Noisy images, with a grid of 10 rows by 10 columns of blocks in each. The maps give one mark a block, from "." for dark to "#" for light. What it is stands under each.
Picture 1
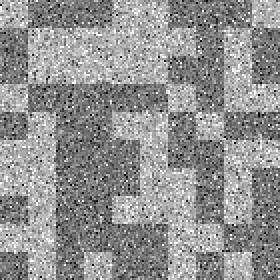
#...##...#
.######.#.
.#####..#.
#.....#.##
.#..##.#..
##...#..##
##...##.#.
.#..###.#.
##....##..
.#.#..#.#.
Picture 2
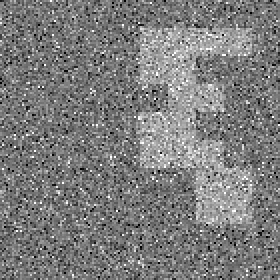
..........
.....####.
.....##...
......##..
.....##...
.....###..
.......##.
.......##.
..........
..........
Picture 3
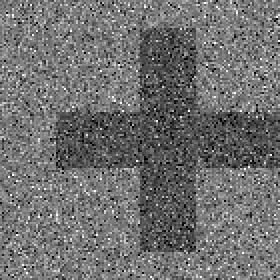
##########
#####..###
#####..###
#####..###
##........
##........
#####..###
#####..###
#####..###
##########
